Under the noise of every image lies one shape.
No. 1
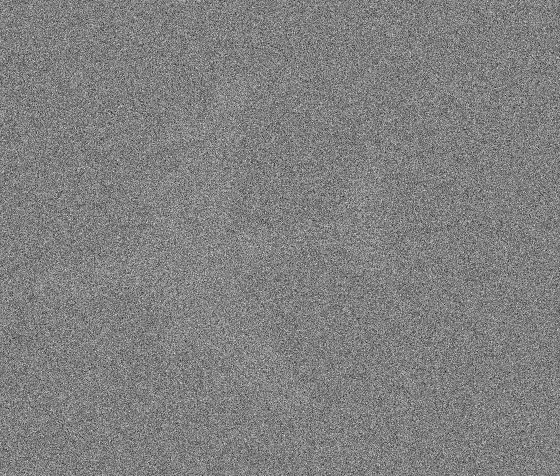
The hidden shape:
airplane
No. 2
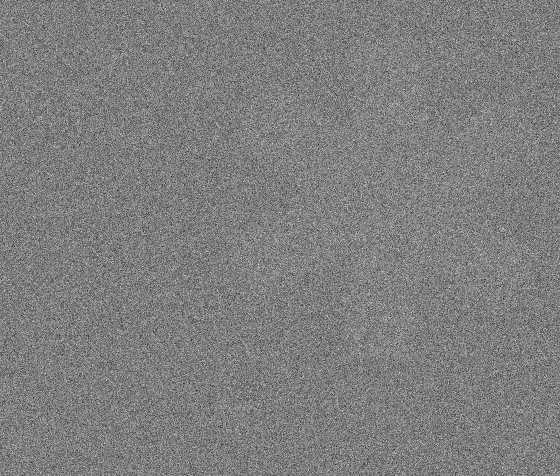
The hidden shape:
asterisk
